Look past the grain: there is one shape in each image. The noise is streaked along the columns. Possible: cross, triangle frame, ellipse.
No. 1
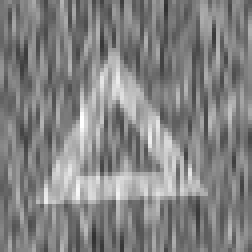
triangle frame
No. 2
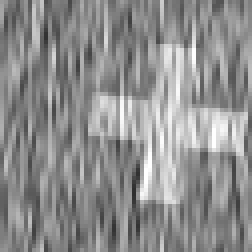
cross
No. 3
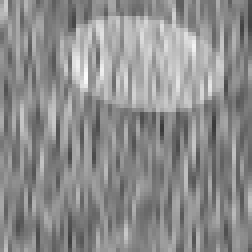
ellipse
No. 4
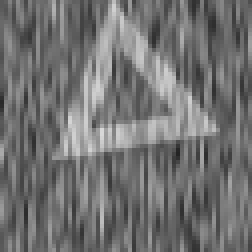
triangle frame
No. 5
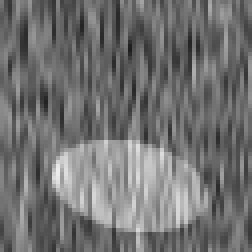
ellipse
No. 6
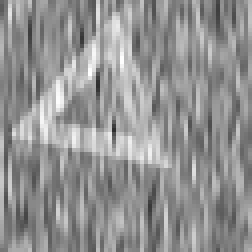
triangle frame
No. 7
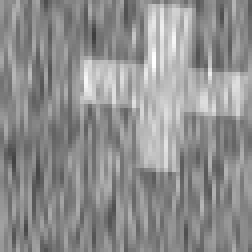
cross
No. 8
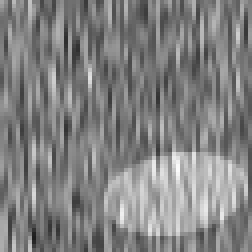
ellipse
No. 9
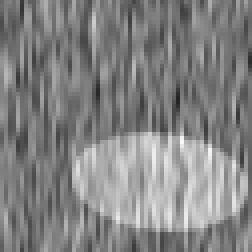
ellipse
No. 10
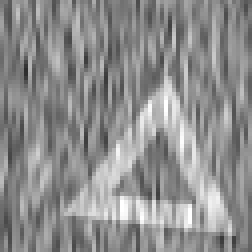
triangle frame
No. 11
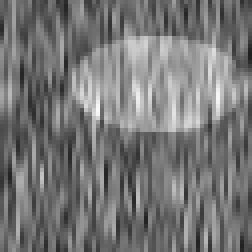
ellipse
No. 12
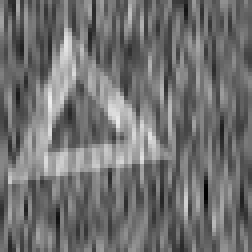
triangle frame
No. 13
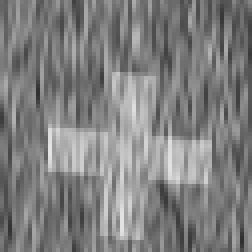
cross
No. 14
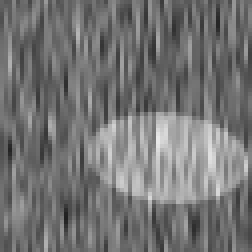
ellipse
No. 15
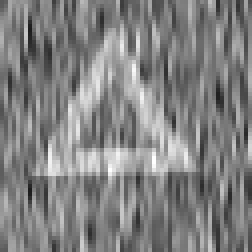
triangle frame
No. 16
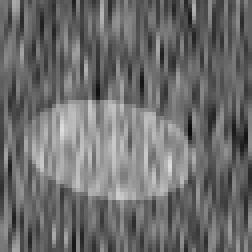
ellipse
